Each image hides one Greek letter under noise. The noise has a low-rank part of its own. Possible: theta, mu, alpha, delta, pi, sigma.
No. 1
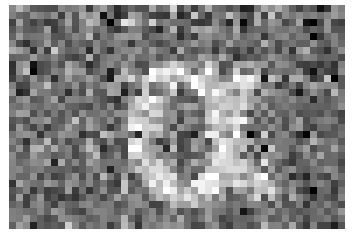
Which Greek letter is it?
alpha
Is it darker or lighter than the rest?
lighter
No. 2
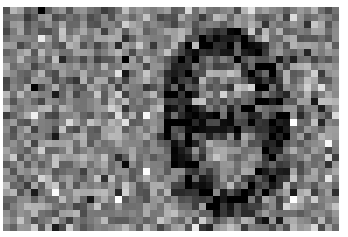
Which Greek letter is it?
theta
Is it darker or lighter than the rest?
darker
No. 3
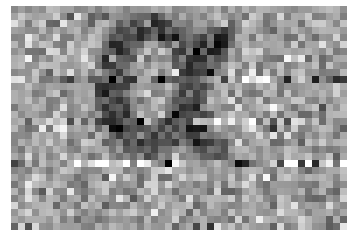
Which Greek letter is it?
alpha
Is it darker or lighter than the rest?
darker
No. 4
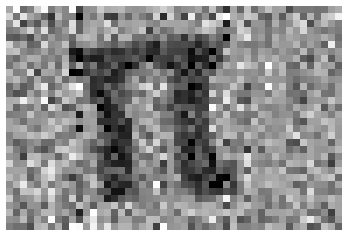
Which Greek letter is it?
pi
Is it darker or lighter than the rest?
darker
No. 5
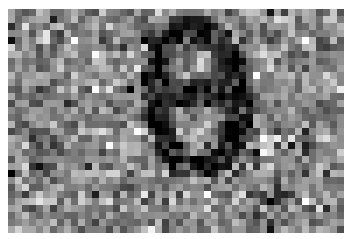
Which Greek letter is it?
theta
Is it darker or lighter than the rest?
darker
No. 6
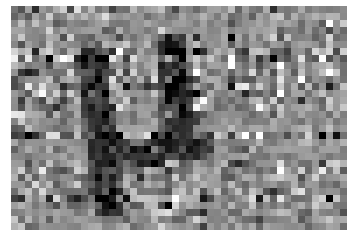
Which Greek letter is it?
mu
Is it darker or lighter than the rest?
darker
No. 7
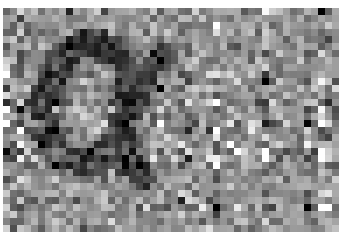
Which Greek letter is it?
alpha
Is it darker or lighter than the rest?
darker
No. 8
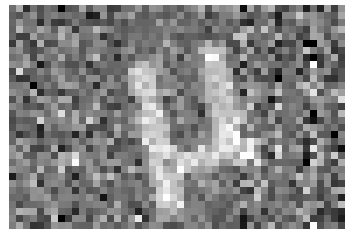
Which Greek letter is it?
mu
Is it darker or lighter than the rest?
lighter
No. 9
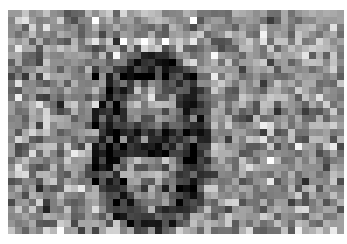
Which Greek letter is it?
theta
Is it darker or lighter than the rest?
darker
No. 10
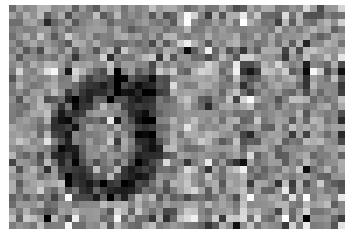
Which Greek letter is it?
sigma
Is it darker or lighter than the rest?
darker
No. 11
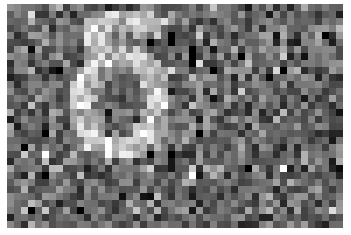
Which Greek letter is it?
delta
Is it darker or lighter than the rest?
lighter
